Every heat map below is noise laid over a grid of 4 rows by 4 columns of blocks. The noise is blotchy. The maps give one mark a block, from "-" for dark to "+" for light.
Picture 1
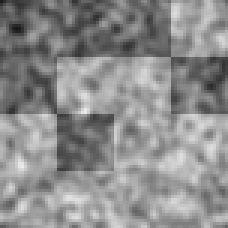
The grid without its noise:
---+
-++-
+-++
++++
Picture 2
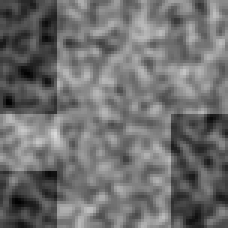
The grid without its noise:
-+++
-+++
+++-
-++-
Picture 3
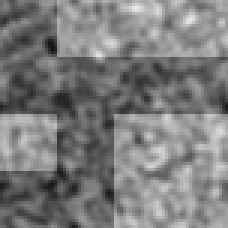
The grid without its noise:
-+++
----
+-++
--++
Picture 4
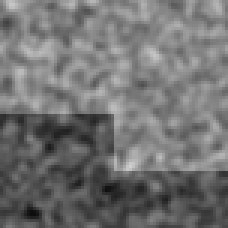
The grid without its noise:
++++
++++
--++
----
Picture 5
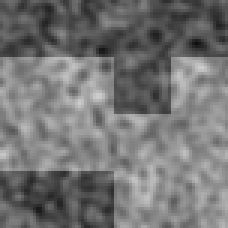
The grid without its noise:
----
++-+
++++
--++
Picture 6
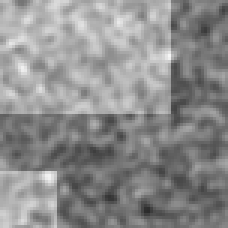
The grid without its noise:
+++-
+++-
----
+---
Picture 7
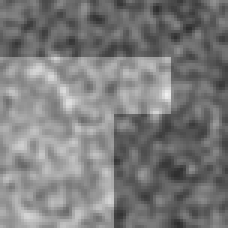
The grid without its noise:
----
+++-
++--
++--
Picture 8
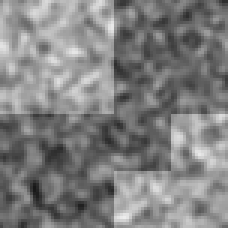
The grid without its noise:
++--
++--
---+
--++
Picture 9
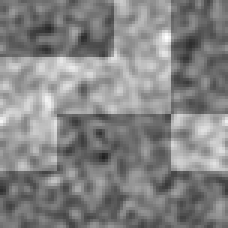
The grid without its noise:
--+-
+++-
+--+
----
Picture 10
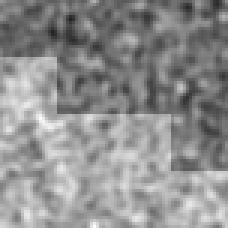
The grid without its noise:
----
+---
+++-
++++
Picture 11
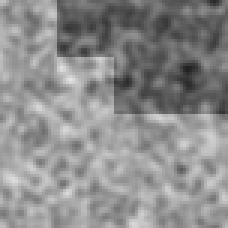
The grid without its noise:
+---
++--
++++
++++
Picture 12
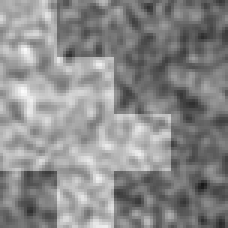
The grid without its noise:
+---
++--
+++-
-+--
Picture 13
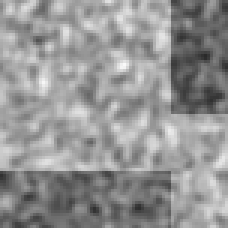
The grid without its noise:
+++-
+++-
++++
---+
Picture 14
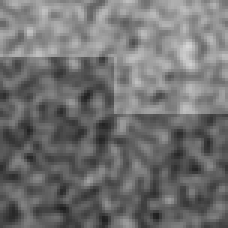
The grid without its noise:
++++
--++
----
----
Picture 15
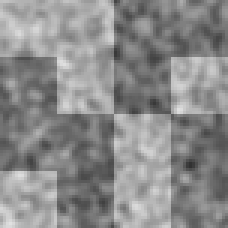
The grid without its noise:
++--
-+-+
--+-
+-+-
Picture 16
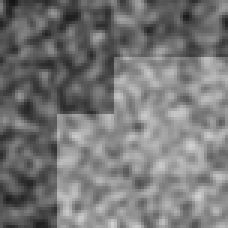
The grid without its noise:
----
--++
-+++
-+++
